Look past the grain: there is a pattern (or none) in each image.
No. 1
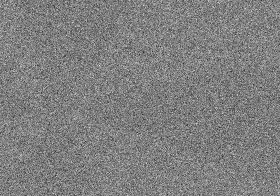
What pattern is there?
spokes from one point
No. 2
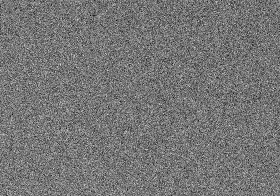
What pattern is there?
a smooth slope
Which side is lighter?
bottom left
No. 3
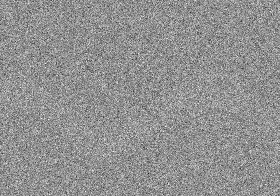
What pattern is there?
a wavy band
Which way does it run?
left to right
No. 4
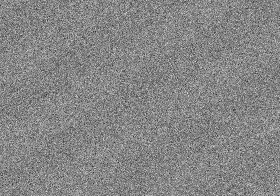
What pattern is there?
diagonal stripes
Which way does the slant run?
bottom left to top right
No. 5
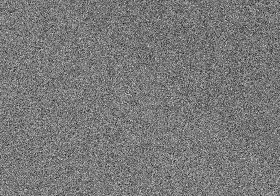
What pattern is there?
a sharp edge
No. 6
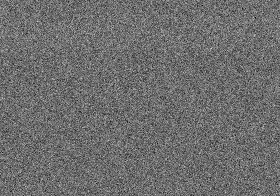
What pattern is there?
one horizontal stripe
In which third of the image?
top
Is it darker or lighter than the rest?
lighter
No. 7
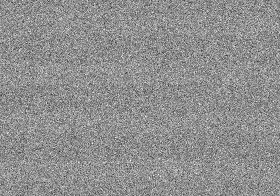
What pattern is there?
horizontal stripes
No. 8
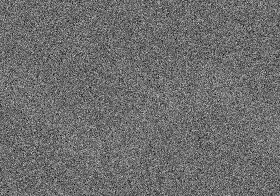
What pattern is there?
a wavy band
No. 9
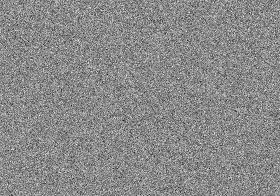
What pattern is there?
only noise
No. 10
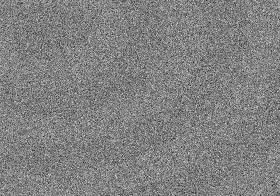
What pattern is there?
rings round one point
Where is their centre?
top left
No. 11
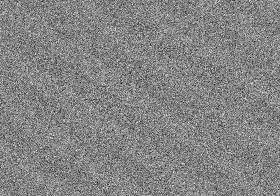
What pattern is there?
diagonal stripes
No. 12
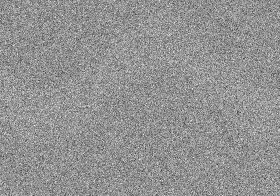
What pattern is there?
a wavy band
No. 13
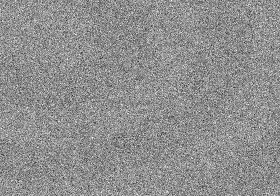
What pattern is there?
rings round one point
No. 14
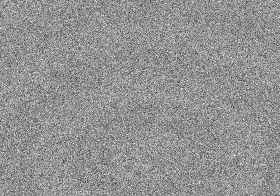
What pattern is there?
rings round one point
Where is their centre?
bottom middle
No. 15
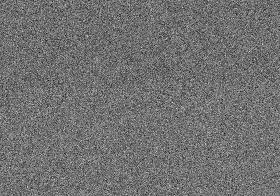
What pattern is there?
a sharp edge
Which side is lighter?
bottom
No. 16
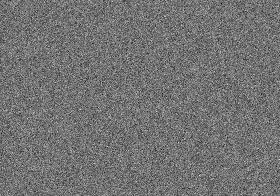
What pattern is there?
only noise
